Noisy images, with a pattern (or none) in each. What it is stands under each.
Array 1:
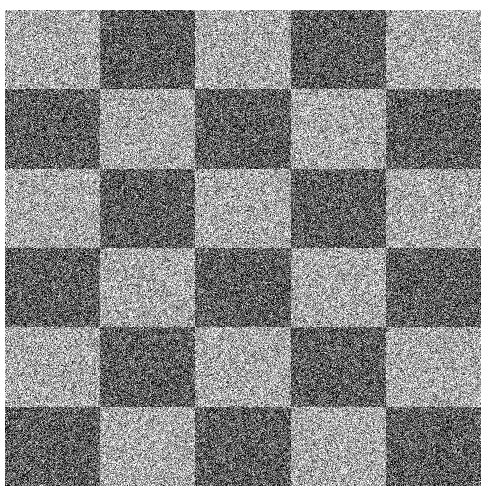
a checkerboard
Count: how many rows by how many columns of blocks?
6 by 5
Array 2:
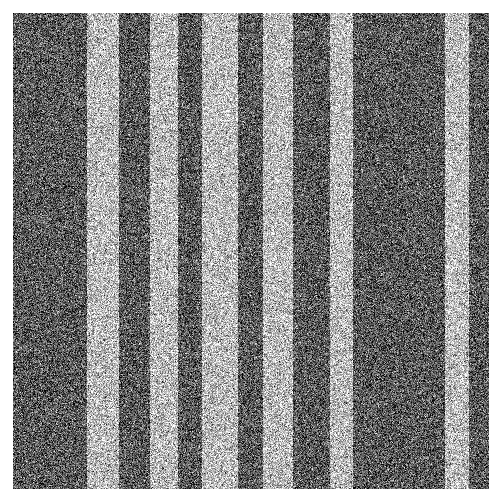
bands of columns
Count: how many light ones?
6
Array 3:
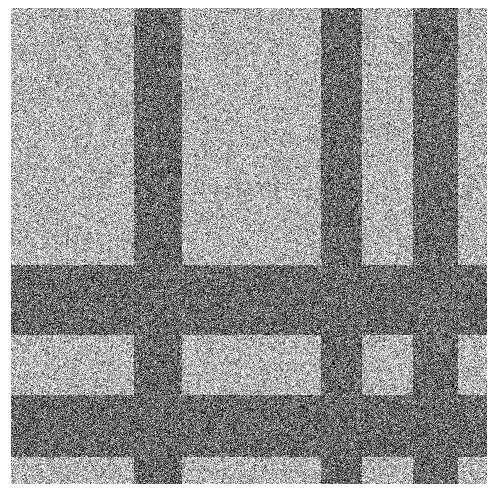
bands of rows crossing bands of columns
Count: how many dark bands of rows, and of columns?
2 and 3
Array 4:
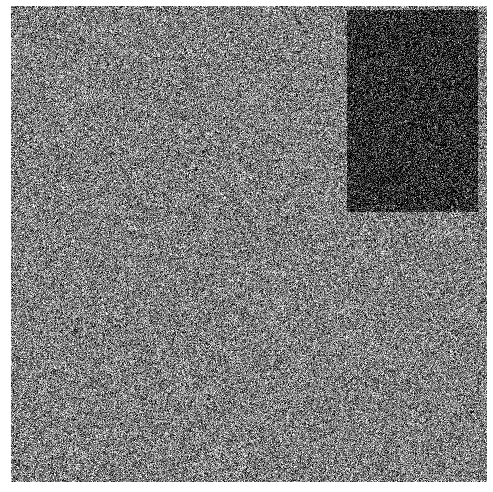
one block
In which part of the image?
top right
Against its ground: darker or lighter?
darker
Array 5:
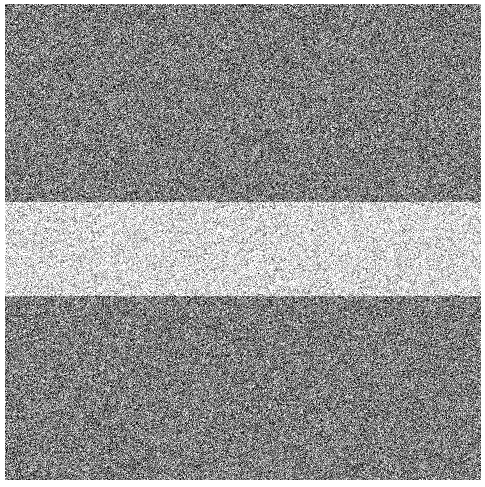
one band of rows
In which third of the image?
middle
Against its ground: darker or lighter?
lighter
